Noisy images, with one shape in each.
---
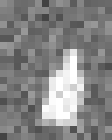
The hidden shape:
bottle
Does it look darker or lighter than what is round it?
lighter
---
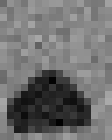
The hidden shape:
cloud
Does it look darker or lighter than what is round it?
darker
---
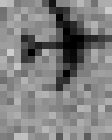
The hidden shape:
airplane
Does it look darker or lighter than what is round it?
darker
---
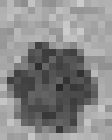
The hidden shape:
flower
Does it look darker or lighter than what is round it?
darker
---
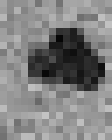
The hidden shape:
cloud
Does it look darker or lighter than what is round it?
darker
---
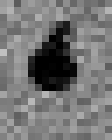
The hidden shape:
pear
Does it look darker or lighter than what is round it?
darker
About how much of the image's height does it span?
half
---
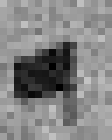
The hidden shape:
flag
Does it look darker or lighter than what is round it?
darker
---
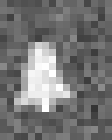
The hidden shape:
bell
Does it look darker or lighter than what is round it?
lighter
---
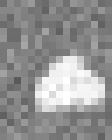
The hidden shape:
cloud
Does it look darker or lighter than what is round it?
lighter
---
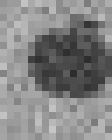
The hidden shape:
apple
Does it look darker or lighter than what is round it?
darker
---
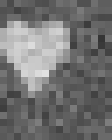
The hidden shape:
heart
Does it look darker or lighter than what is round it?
lighter
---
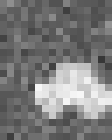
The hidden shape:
car
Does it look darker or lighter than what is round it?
lighter
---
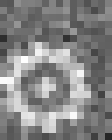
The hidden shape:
gear
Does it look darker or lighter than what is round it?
lighter
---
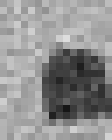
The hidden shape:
ghost
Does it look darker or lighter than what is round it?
darker
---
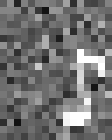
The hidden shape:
musical note
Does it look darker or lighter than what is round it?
lighter
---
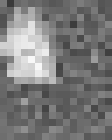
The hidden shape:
chess knight
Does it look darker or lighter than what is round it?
lighter
